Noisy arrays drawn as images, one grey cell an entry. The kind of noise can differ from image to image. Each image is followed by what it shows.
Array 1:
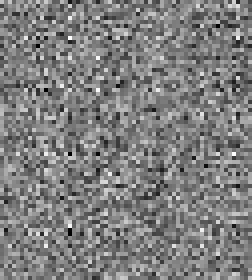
low rank plus noise
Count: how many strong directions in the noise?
two
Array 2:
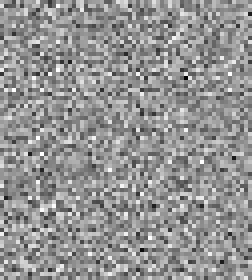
low rank plus noise
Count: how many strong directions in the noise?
one
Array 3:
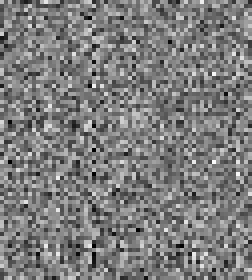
low rank plus noise
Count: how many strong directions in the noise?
one
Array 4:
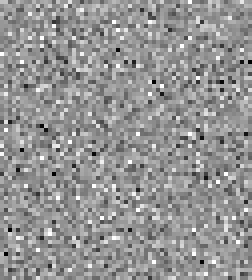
heavy tails
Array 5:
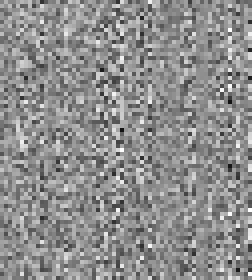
columns of uneven size
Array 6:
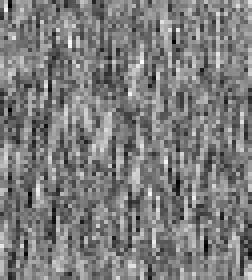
streaked along the columns
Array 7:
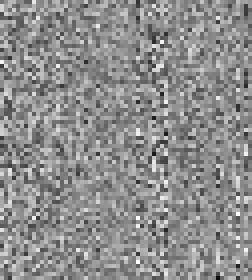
columns of uneven size
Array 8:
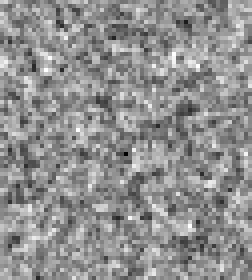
blotchy
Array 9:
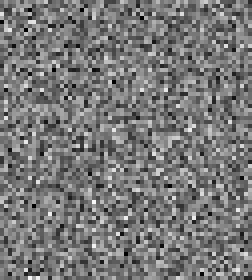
independent entries
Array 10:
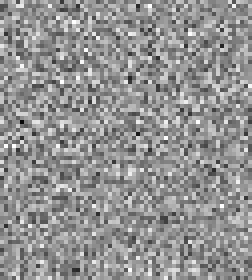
low rank plus noise
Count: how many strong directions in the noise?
three or four
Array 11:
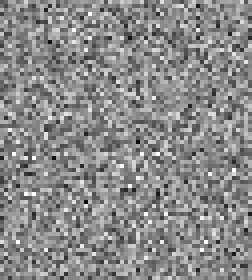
independent entries
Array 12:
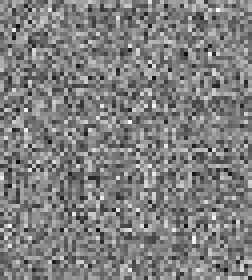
low rank plus noise
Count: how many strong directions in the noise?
three or four
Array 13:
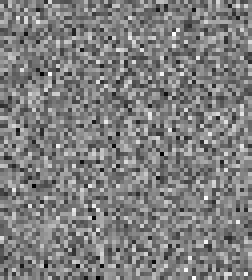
independent entries
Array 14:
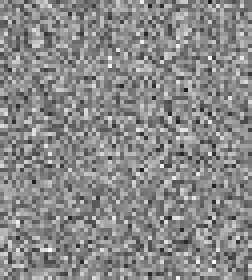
low rank plus noise
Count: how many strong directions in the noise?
one
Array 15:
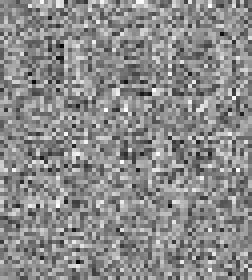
low rank plus noise
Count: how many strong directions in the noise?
one
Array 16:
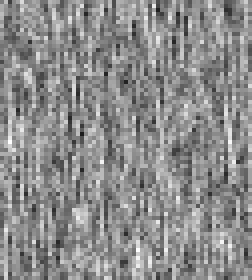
streaked along the columns
